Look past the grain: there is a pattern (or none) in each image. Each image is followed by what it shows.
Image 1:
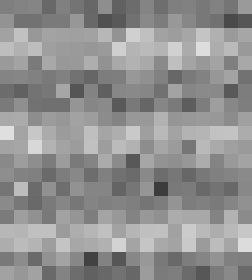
horizontal stripes
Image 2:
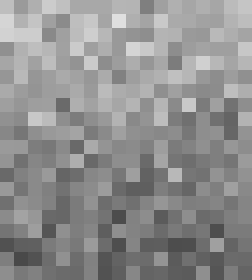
a smooth slope
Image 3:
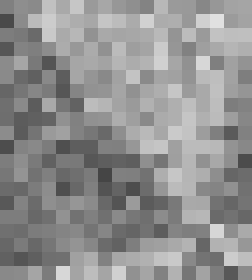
spokes from one point
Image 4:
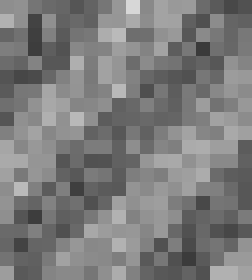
diagonal stripes
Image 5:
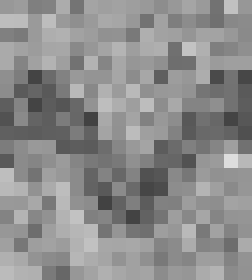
a wavy band
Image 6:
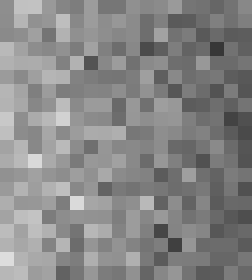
a smooth slope
